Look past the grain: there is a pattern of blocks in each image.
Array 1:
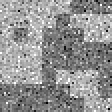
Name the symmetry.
no symmetry
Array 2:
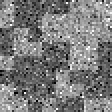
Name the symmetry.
mirrored about the diagonal from the bottom left
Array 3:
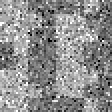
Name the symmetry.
top and bottom mirror each other
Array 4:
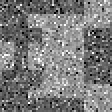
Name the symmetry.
top and bottom mirror each other
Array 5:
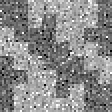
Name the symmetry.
the same after a half turn
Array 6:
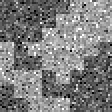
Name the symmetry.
mirrored about the diagonal from the bottom left
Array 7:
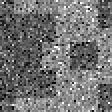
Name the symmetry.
top and bottom mirror each other
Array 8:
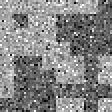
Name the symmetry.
mirrored about the diagonal from the top left
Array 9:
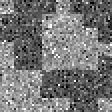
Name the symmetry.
mirrored about the diagonal from the bottom left
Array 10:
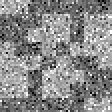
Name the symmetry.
the same after a half turn
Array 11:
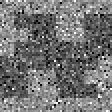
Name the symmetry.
the same after a half turn
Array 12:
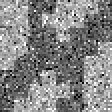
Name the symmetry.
the same after a half turn
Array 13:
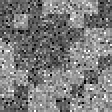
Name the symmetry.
mirrored about the diagonal from the top left
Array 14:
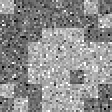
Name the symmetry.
mirrored about the diagonal from the top left
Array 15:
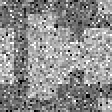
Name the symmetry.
top and bottom mirror each other
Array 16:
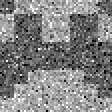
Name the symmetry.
left and right mirror each other
